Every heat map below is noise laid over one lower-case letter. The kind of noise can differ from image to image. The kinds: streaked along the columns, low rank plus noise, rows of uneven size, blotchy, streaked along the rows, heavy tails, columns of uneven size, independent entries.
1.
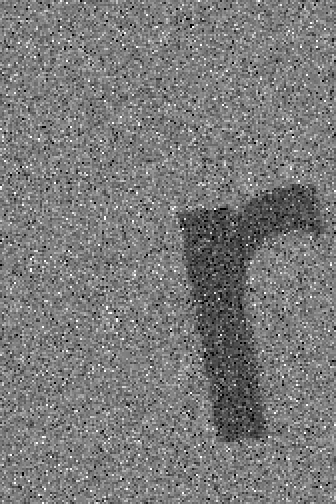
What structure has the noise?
heavy tails
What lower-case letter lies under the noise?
r
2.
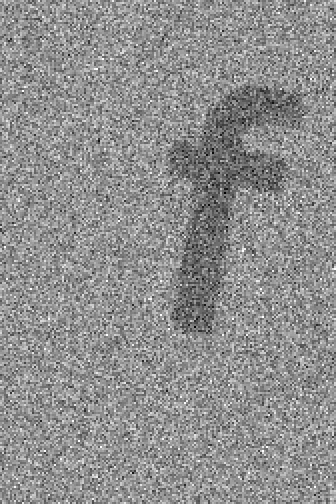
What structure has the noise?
independent entries
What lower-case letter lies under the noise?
f
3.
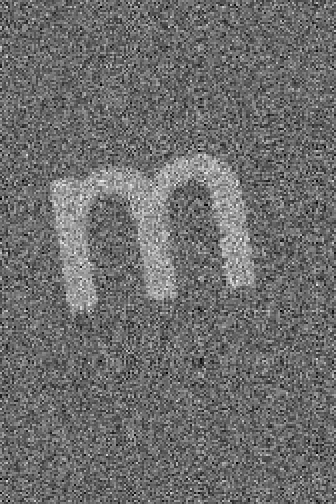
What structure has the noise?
low rank plus noise
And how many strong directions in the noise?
two
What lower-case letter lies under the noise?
m
